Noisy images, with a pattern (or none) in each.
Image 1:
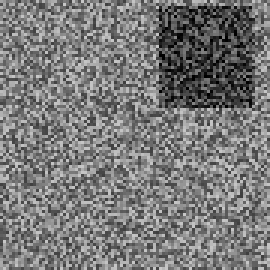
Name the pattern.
one block
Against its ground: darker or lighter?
darker
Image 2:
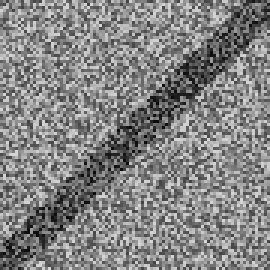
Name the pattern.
a diagonal band
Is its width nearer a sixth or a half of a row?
a sixth
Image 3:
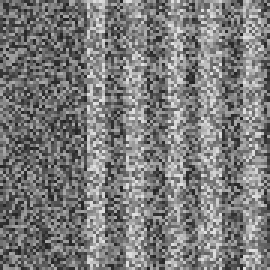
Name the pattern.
bands of columns
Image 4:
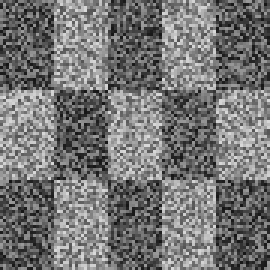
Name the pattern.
a checkerboard
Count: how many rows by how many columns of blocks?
3 by 5
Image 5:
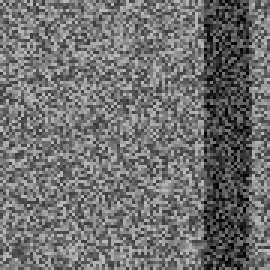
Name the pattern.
one band of columns
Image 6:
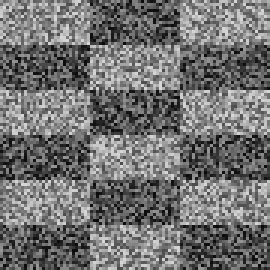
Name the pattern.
a checkerboard
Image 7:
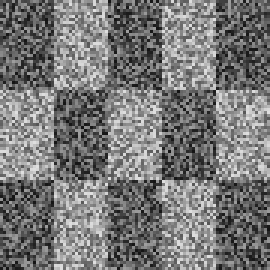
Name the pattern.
a checkerboard
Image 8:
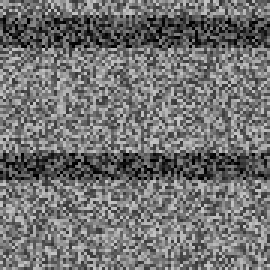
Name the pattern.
bands of rows
